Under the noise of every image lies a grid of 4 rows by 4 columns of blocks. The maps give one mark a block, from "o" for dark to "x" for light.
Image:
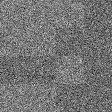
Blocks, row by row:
x x x o
x x o o
o o x o
x x o o
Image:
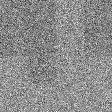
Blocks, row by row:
o o x o
o o x o
x o x x
x x x x
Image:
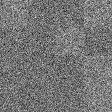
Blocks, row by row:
x o o x
o o x o
o o o x
o o o x
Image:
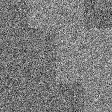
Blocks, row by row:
o x x o
o o x x
o o x x
o o o x
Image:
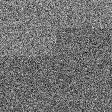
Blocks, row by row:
x x x x
x x o o
o o o o
o o o o
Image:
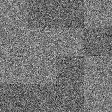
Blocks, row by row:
x o o x
x x x o
x x o x
o o o x
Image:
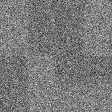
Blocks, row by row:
x o o x
x o o x
o x o o
o x x x
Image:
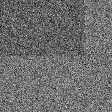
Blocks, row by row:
o o o x
o o o x
x x x x
x x x x
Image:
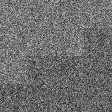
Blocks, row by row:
x x x x
x x x o
x o o o
o o o o
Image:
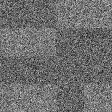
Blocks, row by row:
o o x x
x x o o
o o o o
x x o x
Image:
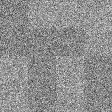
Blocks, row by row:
o x x x
o o o x
x o x o
x o x o
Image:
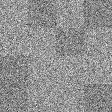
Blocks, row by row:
x o x o
x x o x
o x x x
o x x o
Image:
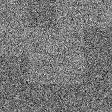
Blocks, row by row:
x o x x
x x x o
o x x o
o o o o
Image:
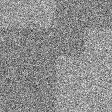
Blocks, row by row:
x x o o
o o o x
o o x x
o o x x
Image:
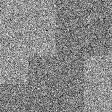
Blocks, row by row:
x x o o
x x o o
x o o x
o o o x
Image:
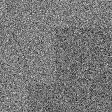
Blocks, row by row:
x x x x
x x o o
x x o o
x o o o
